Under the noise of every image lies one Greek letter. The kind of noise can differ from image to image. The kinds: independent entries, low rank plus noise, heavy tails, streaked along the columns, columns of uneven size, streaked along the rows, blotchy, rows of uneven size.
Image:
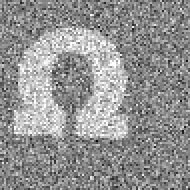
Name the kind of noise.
low rank plus noise
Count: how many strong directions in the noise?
one
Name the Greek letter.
omega
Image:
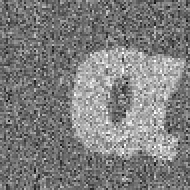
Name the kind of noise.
columns of uneven size
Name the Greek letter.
alpha
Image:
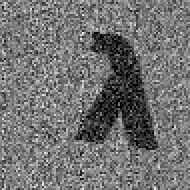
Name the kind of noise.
columns of uneven size
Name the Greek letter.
lambda
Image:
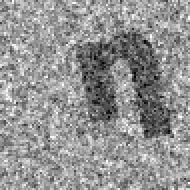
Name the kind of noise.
blotchy
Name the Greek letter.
eta
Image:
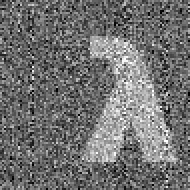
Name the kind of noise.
columns of uneven size
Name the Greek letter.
lambda
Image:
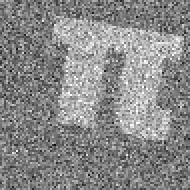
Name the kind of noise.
independent entries
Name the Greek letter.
pi
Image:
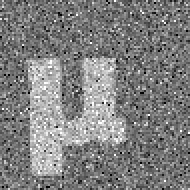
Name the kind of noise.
heavy tails
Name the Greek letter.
mu
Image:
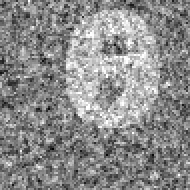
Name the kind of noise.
blotchy
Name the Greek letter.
theta
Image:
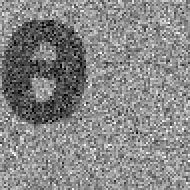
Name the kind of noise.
independent entries
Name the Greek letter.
theta
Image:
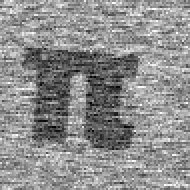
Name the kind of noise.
streaked along the rows
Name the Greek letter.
pi
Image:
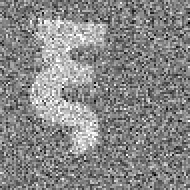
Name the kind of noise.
low rank plus noise
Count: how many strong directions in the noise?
three or four
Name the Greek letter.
xi
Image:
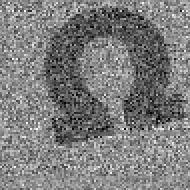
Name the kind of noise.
rows of uneven size
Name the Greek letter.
omega
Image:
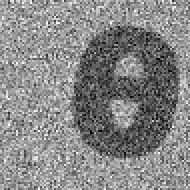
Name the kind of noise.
low rank plus noise
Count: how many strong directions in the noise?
five to eight
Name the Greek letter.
theta
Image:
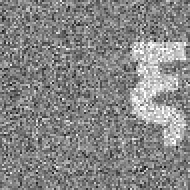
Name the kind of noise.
low rank plus noise
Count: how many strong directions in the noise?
three or four
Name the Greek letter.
xi
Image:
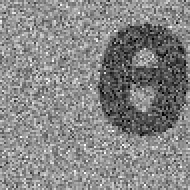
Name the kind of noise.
independent entries
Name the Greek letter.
theta
